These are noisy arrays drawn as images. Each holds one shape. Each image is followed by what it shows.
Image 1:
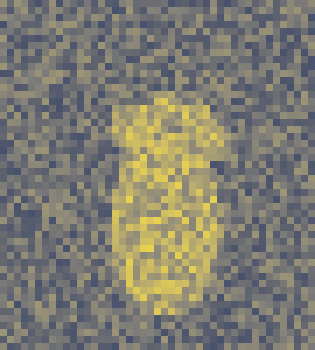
footprint
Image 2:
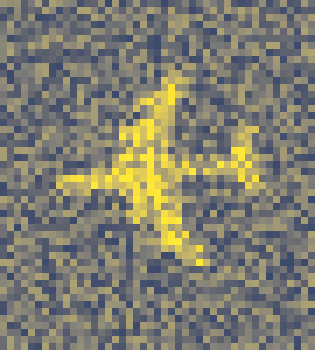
airplane
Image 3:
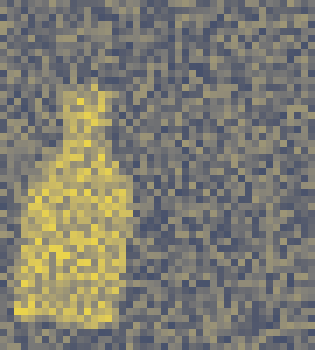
bottle
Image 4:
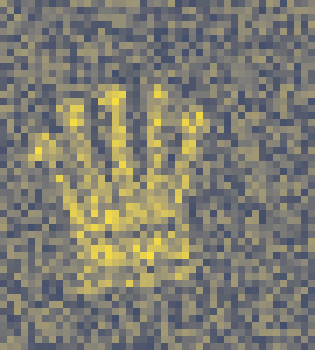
chess queen
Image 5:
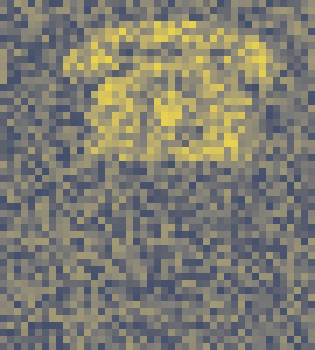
telephone
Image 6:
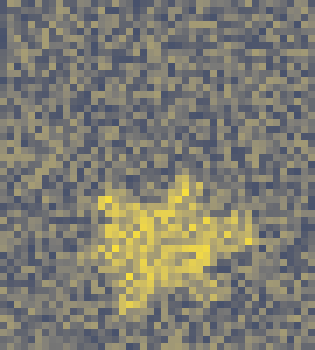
turtle
